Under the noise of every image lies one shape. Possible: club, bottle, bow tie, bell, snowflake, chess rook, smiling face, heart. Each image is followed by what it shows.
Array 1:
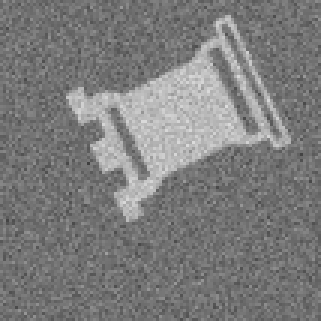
light chess rook
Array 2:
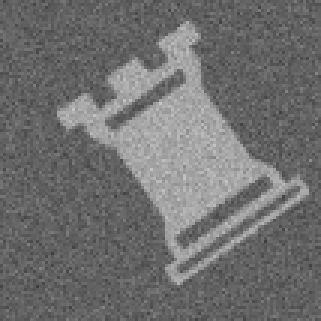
light chess rook
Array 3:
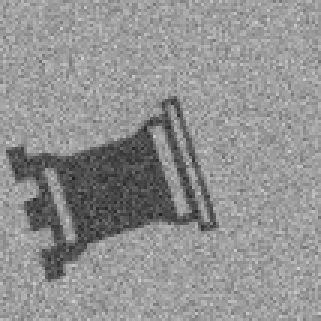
dark chess rook
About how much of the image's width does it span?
two thirds
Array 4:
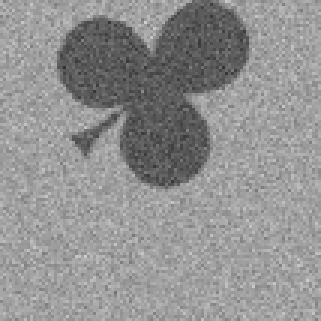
dark club
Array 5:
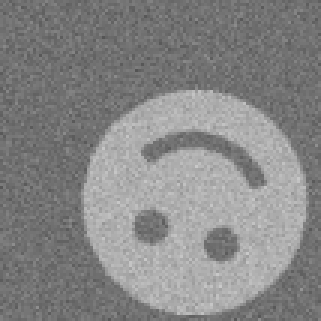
light smiling face
